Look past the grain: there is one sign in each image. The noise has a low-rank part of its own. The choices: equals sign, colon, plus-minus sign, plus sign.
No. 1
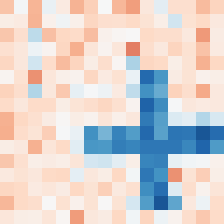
plus sign
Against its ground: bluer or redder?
bluer
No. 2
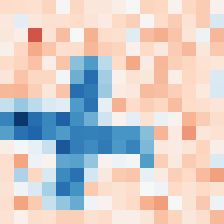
plus sign
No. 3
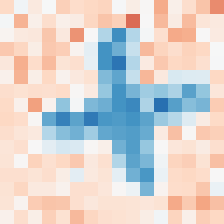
plus sign
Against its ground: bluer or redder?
bluer
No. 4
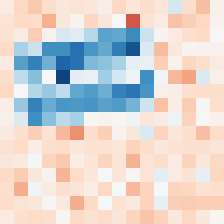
equals sign
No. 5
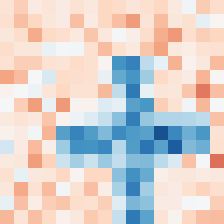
plus sign
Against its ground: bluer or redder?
bluer
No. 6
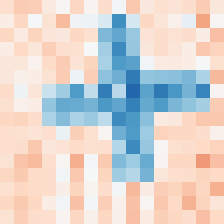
plus sign
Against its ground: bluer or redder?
bluer
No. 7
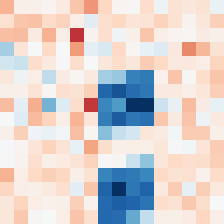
colon
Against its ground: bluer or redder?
bluer
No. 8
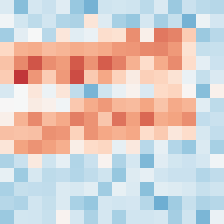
equals sign
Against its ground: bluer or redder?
redder
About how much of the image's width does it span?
nearly all
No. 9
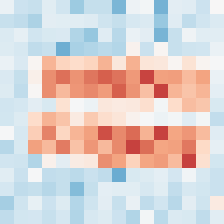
equals sign
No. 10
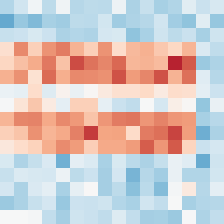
equals sign
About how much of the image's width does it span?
nearly all
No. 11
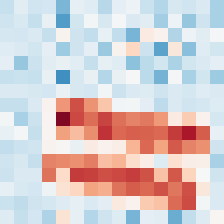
equals sign
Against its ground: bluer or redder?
redder
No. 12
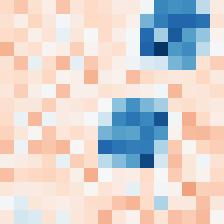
colon
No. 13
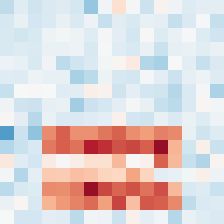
equals sign
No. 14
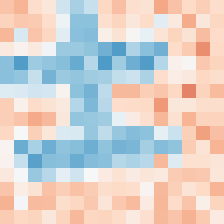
plus-minus sign
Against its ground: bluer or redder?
bluer
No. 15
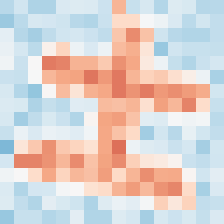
plus-minus sign
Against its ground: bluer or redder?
redder
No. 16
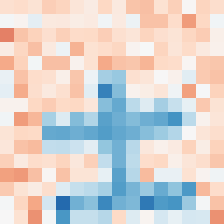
plus-minus sign
